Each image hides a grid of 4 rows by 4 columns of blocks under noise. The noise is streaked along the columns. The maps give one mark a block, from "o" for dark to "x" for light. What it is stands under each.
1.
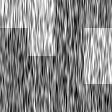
x x o o
o x o x
o o o x
o o o o
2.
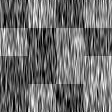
o x o x
x o x o
o o x x
o x o x
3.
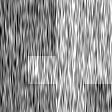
o o x x
o o x x
o x x x
o o x o
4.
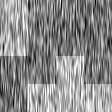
x o o o
x o o o
o o x o
o x x x
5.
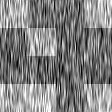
x o o x
o x o o
o o o o
x x o x
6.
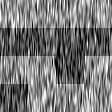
x x x x
o o o o
x x o x
o x x x
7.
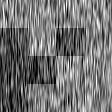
x x x x
o x o x
o o x x
o x x x
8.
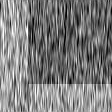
x o o o
x o o o
x o o o
x x x x
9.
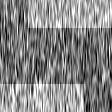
o x x x
o o o o
o o o o
x x x o
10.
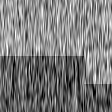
x x x x
x x x x
o o o x
o o o o
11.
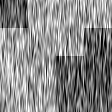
o x x x
x x x o
x x o o
x x o o
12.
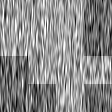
x x x o
x x x o
o x x x
o o x o
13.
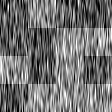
o x o o
o o x x
x o x o
o x x x
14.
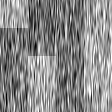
x o o x
o o o x
o x o x
o x o x
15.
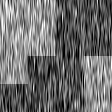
x x o o
x x o o
x o o x
o o o x
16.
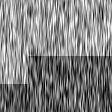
x x x x
x x x x
x o o o
o o o o
